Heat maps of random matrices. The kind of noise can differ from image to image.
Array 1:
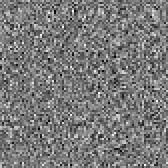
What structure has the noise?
low rank plus noise
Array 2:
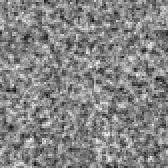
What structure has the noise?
blotchy
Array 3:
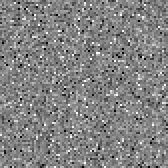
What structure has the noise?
heavy tails
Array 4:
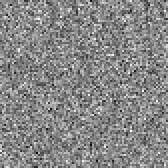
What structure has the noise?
independent entries
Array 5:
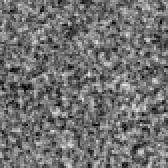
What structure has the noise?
blotchy
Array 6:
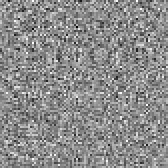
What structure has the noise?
low rank plus noise
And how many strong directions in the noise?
three or four
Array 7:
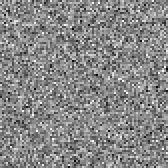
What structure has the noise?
independent entries
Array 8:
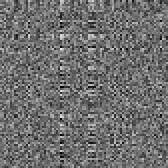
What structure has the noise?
low rank plus noise
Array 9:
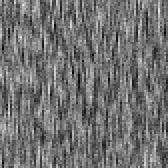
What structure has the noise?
streaked along the columns
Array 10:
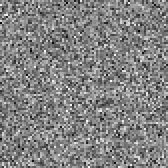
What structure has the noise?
independent entries
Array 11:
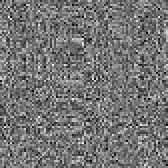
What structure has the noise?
low rank plus noise
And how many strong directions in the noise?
three or four
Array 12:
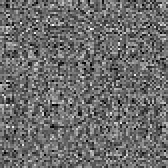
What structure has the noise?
low rank plus noise
